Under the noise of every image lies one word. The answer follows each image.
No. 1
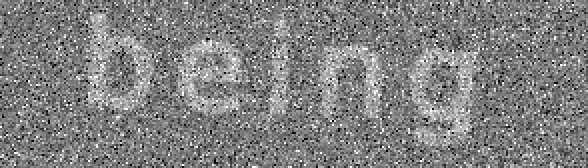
being
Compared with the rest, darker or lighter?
lighter
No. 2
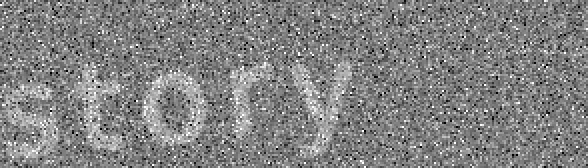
story
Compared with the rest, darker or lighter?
lighter
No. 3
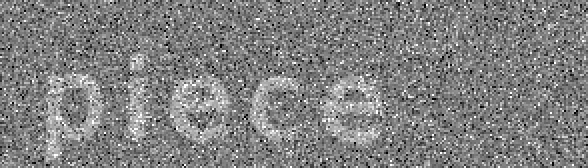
piece
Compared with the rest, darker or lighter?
lighter
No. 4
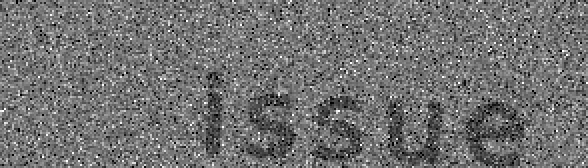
issue
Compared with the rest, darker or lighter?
darker
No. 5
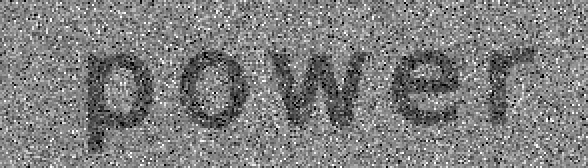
power
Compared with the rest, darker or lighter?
darker
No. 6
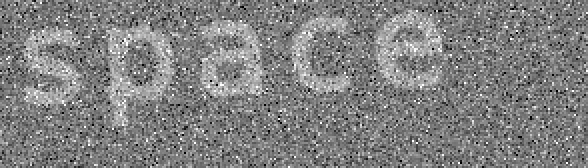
space
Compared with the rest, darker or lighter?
lighter
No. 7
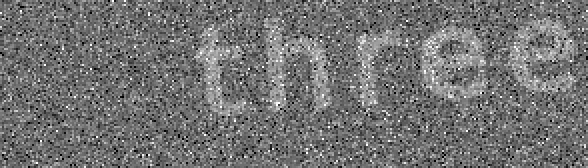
three
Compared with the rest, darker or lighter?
lighter
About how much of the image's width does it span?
two thirds
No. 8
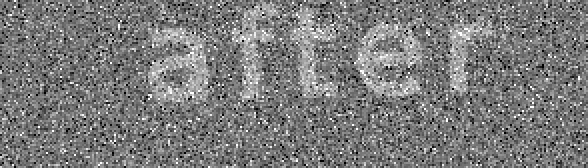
after
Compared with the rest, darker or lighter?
lighter
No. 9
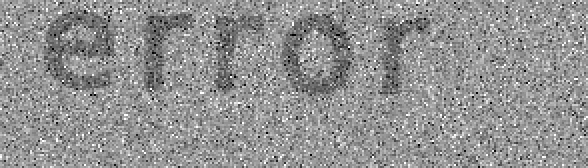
error
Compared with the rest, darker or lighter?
darker
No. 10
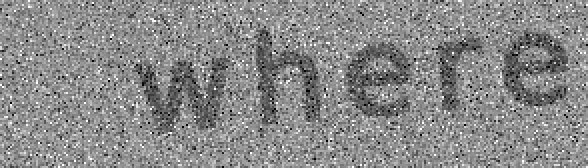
where
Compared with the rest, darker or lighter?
darker
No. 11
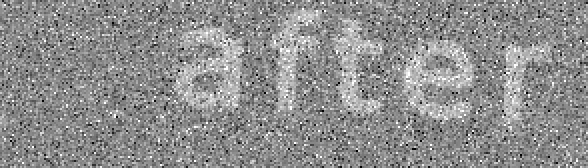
after
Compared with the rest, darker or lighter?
lighter
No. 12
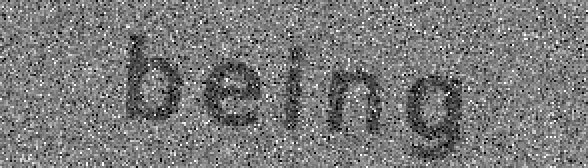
being
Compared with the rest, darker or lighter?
darker
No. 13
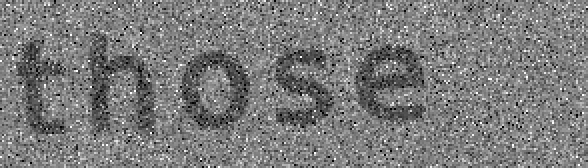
those
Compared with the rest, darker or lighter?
darker
